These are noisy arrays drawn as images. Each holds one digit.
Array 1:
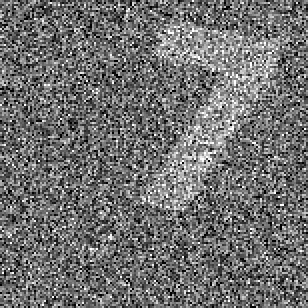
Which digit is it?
7
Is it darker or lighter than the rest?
lighter
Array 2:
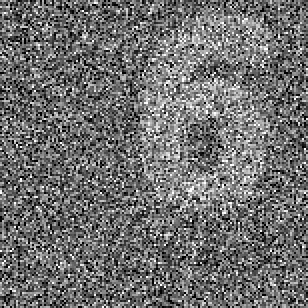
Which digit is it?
6
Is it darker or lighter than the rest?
lighter
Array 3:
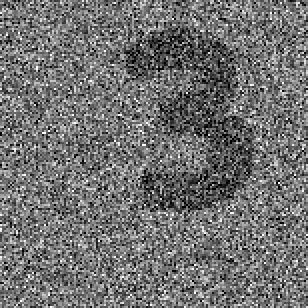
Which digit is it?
3
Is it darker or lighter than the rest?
darker
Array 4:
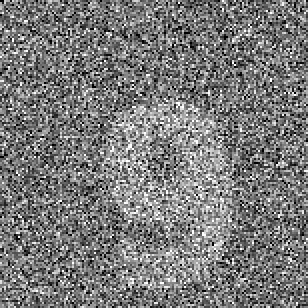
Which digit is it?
9
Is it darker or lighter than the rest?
lighter
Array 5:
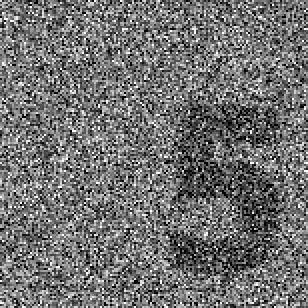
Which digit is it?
5
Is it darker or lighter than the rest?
darker
